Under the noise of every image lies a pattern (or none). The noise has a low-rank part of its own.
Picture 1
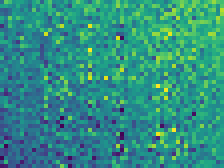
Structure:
a smooth slope
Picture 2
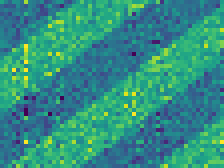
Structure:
diagonal stripes
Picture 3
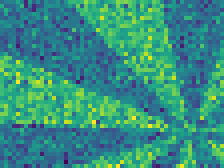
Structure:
spokes from one point
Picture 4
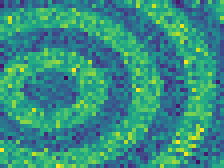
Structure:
rings round one point
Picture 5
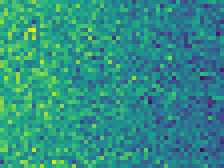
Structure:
a smooth slope
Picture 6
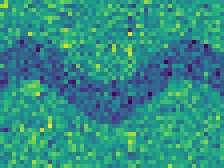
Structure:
a wavy band
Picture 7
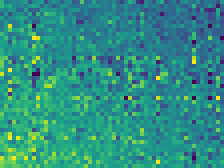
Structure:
a smooth slope
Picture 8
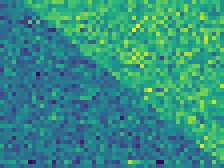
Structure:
a sharp edge
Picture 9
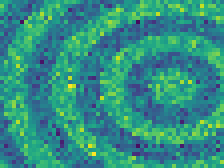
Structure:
rings round one point
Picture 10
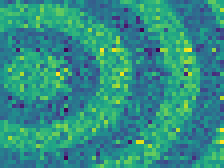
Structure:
rings round one point
